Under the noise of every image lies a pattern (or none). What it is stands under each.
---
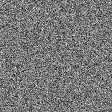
only noise
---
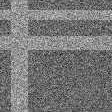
bands of rows crossing bands of columns
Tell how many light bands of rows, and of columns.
2 and 1
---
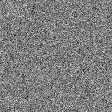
only noise
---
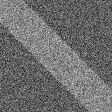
a diagonal band
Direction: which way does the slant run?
top left to bottom right
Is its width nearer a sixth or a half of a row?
a half
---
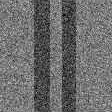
bands of columns
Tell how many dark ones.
2
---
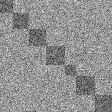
blocks along the diagonal
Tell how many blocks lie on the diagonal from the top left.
7
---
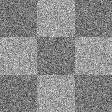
a checkerboard
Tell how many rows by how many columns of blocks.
3 by 3
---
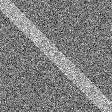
a diagonal band
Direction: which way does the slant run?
top left to bottom right
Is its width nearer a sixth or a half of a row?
a sixth
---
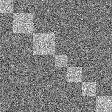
blocks along the diagonal
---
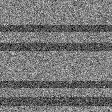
bands of rows
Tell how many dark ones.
4
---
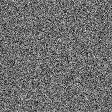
only noise
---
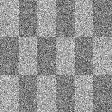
a checkerboard
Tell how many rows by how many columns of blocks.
3 by 6
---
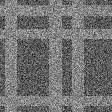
bands of rows crossing bands of columns
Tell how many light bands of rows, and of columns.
3 and 3
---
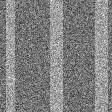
bands of columns
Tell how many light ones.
3
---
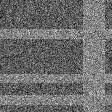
bands of rows crossing bands of columns
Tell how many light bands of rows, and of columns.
3 and 1
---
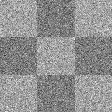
a checkerboard
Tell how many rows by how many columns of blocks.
3 by 3
